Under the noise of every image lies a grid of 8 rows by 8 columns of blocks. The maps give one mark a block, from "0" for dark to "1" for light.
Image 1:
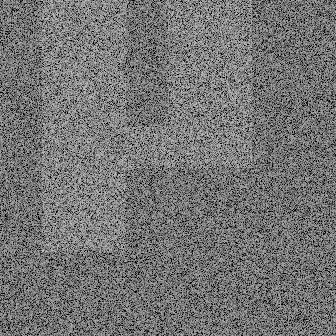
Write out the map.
01101100
01101100
01101100
01111100
01100000
01100000
00000000
00000000
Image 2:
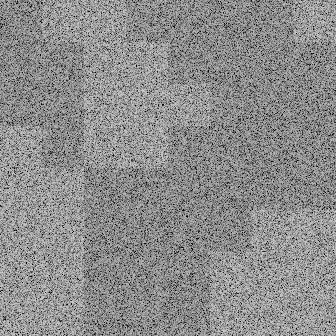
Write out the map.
01100001
00110000
00111000
10110000
11000000
11000011
11000111
11000111
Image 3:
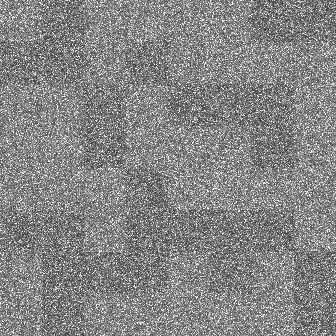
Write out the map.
10111100
00101111
11010001
11011101
11101111
00100001
10001010
10111110
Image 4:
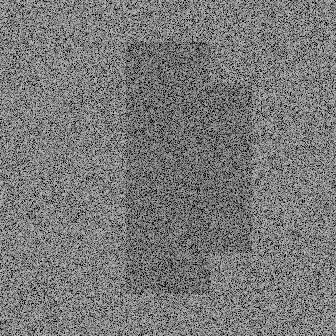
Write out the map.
11111111
11100111
11100011
11100011
11100011
11100011
11100111
11111111
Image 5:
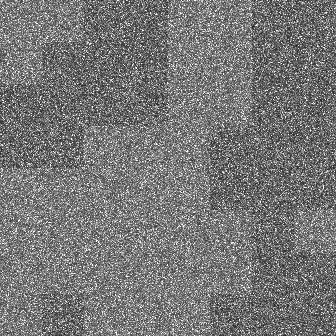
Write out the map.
11001100
10001100
00001100
00111000
11111000
11111101
11111100
10111000
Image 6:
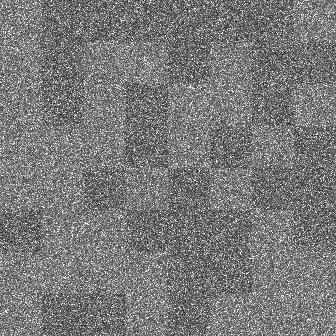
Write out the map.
10000001
10110100
10101101
11101010
11010100
01100010
11110011
10010111
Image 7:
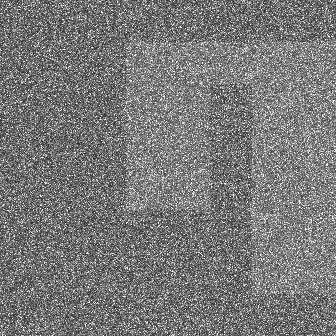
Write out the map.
00000000
00011111
00011011
00011011
00011011
00000011
00000011
00000000
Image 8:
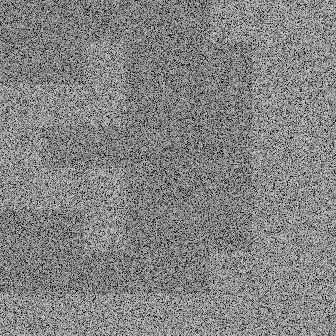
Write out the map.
00000111
00100011
11100011
10000011
11100011
00100011
00000111
11111111
